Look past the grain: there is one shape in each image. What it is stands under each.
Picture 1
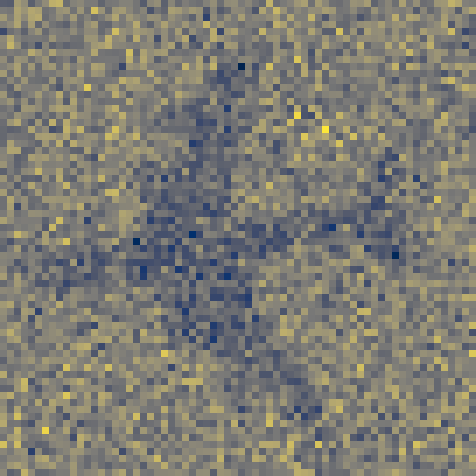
airplane
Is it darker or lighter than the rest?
darker
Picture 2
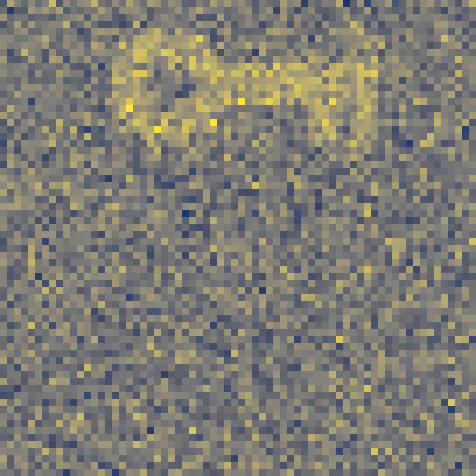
key
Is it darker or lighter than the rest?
lighter
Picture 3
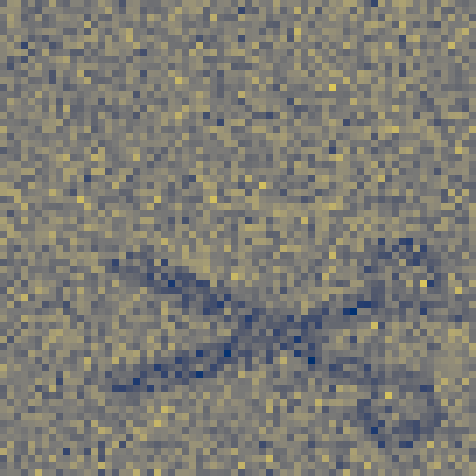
pair of scissors
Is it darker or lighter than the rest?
darker
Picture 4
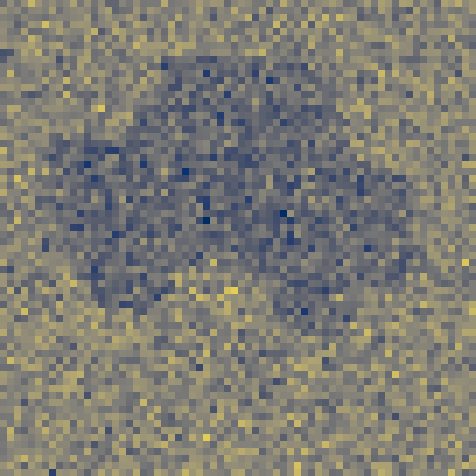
car
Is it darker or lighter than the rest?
darker
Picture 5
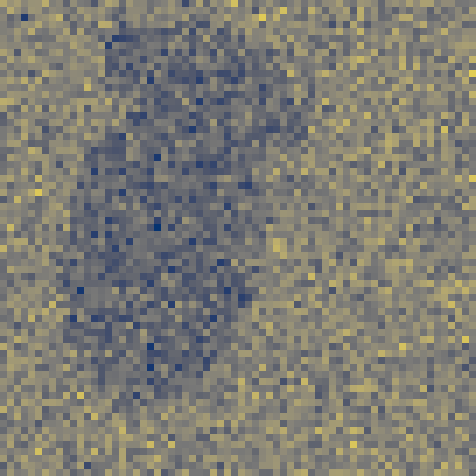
footprint
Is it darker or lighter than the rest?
darker
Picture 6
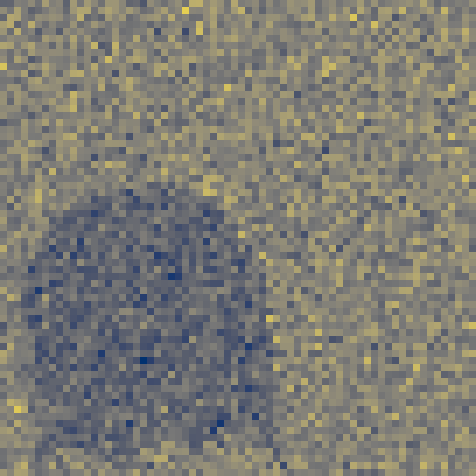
ghost
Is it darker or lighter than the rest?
darker
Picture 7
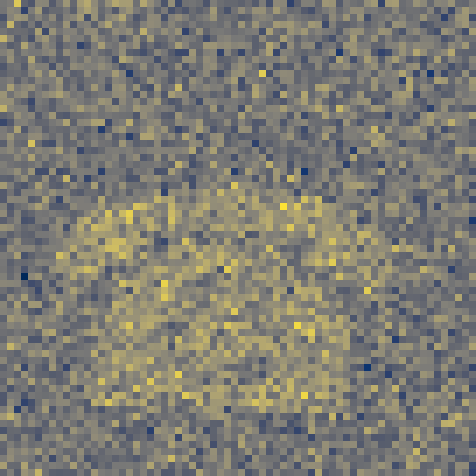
telephone
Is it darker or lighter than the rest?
lighter
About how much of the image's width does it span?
two thirds
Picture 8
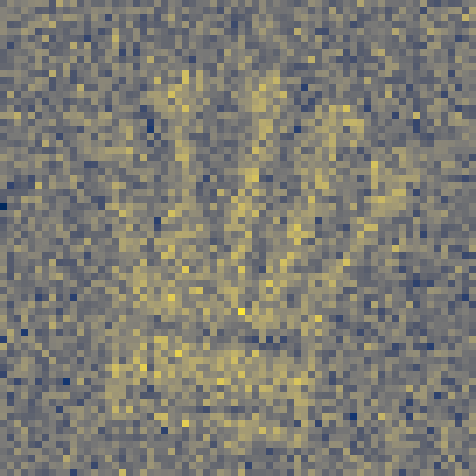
chess queen
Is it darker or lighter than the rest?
lighter
